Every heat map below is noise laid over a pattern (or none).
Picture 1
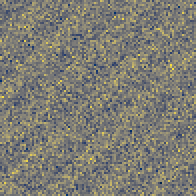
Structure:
diagonal stripes
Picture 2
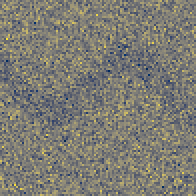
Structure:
a wavy band
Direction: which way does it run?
left to right
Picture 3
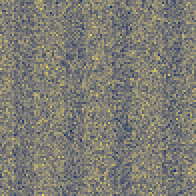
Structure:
vertical stripes
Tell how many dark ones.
4
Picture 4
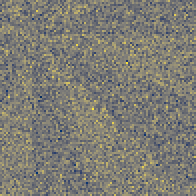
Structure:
spokes from one point
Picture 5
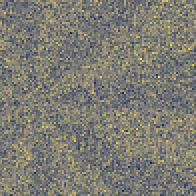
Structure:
spokes from one point
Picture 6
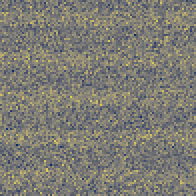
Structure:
horizontal stripes
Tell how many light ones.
5
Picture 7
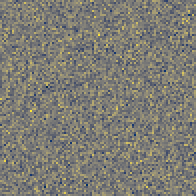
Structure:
only noise
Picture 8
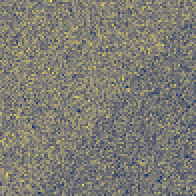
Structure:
a sharp edge
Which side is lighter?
top left
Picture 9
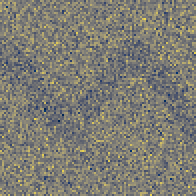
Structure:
a wavy band
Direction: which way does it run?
left to right
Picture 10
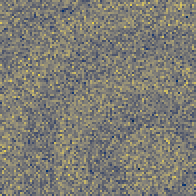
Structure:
rings round one point
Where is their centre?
bottom right
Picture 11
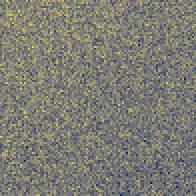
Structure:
a smooth slope
